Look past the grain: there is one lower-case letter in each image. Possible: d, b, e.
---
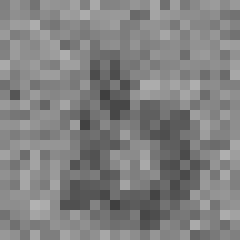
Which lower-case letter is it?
b
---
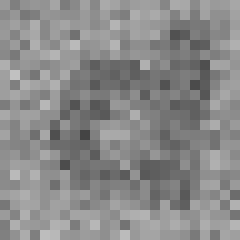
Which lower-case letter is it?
d
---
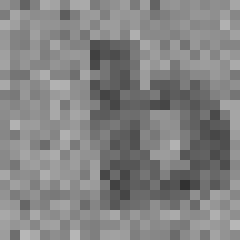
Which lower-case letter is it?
b
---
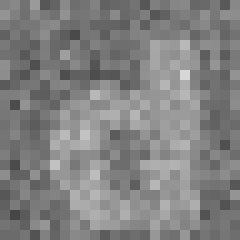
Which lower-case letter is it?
d
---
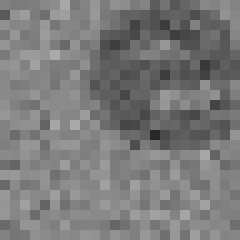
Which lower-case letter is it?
e
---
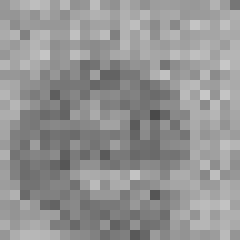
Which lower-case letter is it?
e
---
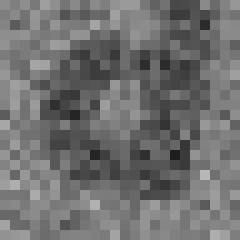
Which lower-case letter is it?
d
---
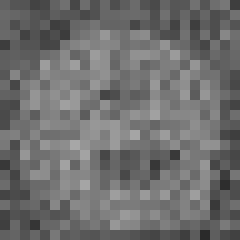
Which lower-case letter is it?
e
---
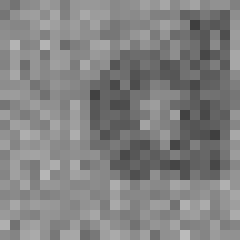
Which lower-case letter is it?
d
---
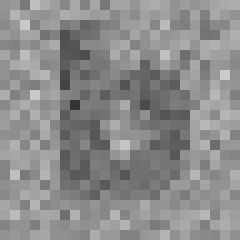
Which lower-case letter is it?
b
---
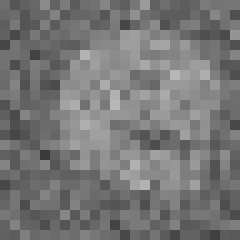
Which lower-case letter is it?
e
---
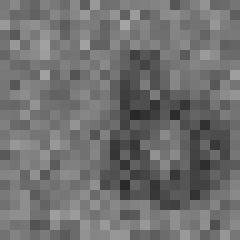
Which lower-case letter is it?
b
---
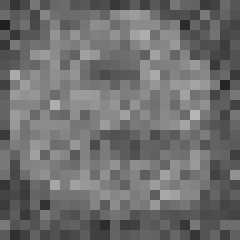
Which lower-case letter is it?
e
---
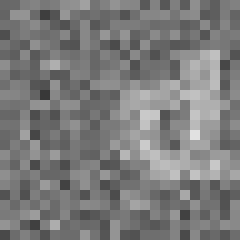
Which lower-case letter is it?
d
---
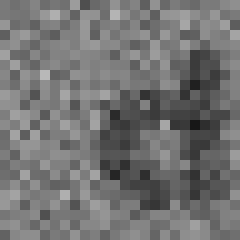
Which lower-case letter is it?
d
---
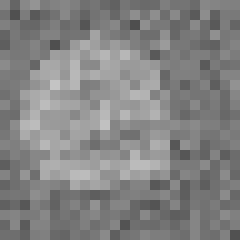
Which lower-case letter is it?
e
